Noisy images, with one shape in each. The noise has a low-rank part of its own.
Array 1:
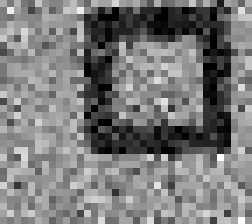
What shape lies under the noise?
square frame
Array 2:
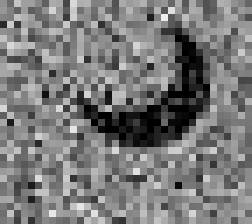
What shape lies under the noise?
crescent
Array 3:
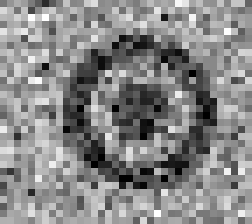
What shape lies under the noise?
bullseye
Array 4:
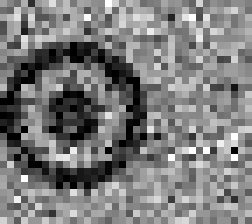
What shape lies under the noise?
bullseye
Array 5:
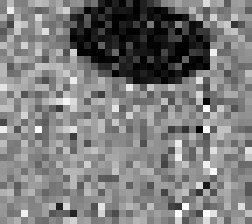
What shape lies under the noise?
ellipse
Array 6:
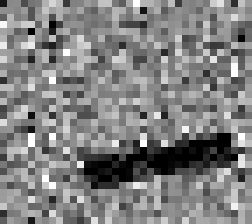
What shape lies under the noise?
bar
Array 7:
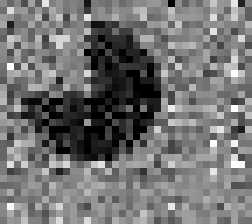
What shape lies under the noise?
disc with a wedge cut out
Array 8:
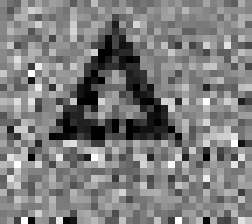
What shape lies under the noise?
triangle frame
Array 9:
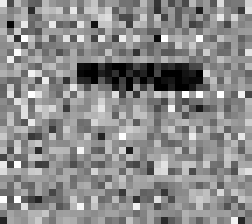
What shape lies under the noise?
bar
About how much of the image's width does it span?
half
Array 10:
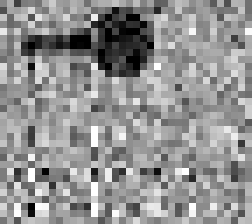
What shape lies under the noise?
lollipop
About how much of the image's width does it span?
half
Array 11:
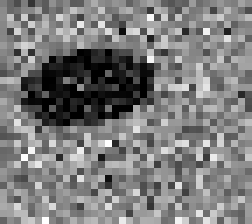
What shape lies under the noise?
ellipse
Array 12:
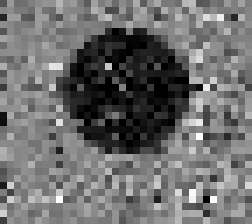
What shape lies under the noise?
disc
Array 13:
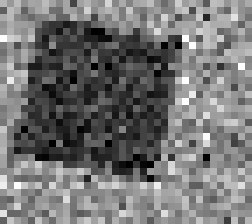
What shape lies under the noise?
square
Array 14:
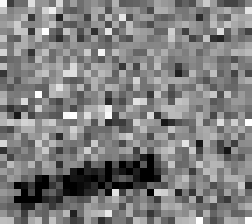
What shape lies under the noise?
bar
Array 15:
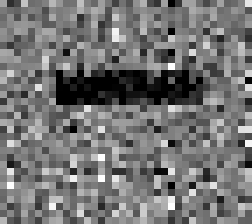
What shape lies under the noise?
bar
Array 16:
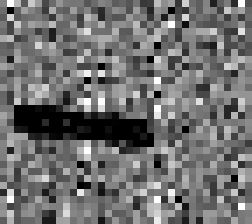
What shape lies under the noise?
bar
